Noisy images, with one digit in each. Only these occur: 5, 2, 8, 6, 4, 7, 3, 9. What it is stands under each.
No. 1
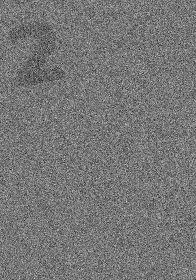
2
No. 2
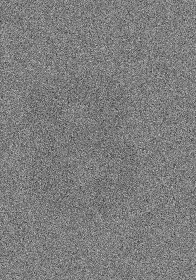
8
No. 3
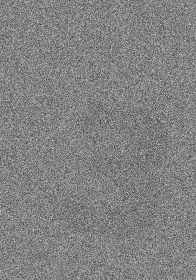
3
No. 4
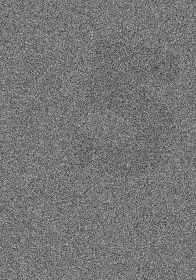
5
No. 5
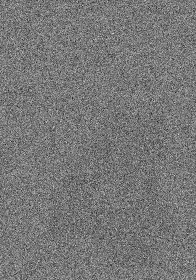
4
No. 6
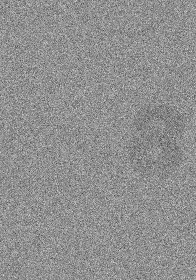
8
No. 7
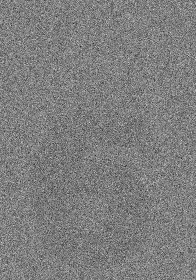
6
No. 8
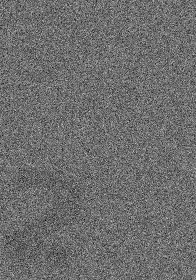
2
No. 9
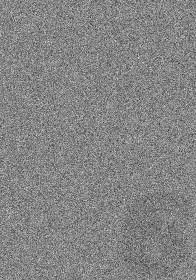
6
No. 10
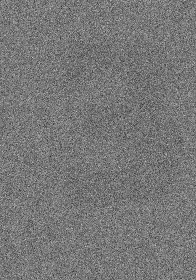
3
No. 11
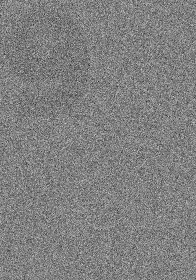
9
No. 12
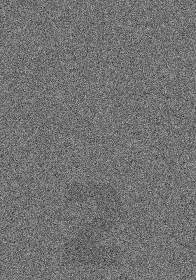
2
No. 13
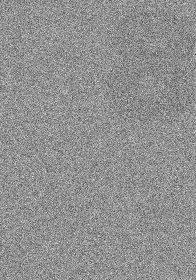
8
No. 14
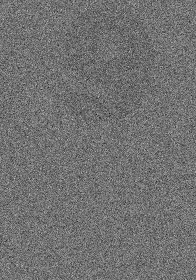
9
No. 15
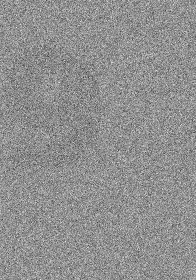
9
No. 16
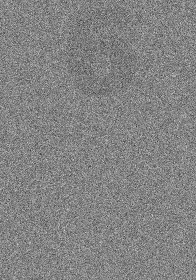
6
